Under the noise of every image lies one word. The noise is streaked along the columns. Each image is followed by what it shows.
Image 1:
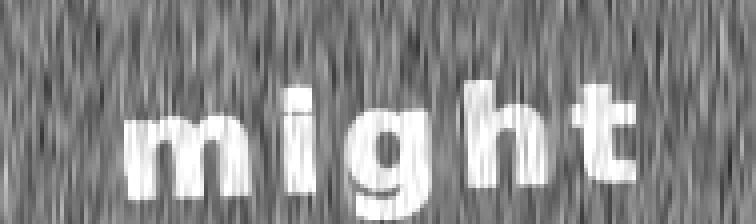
might
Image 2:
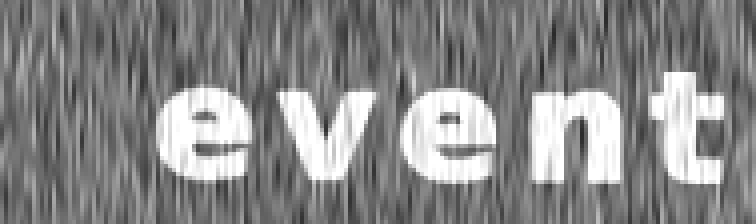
event
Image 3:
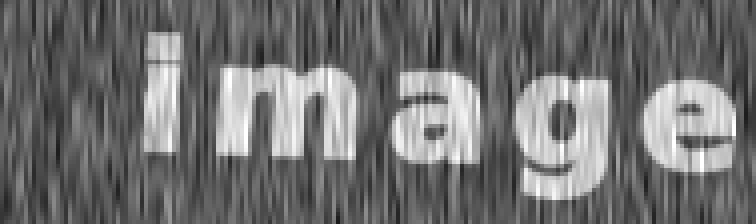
image
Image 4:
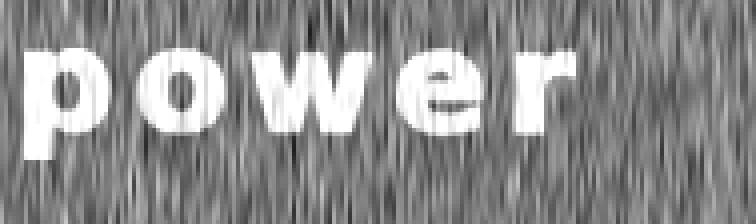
power
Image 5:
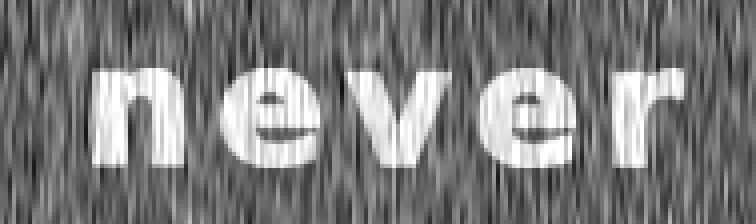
never
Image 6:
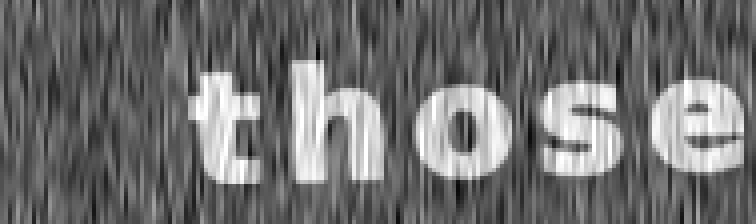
those
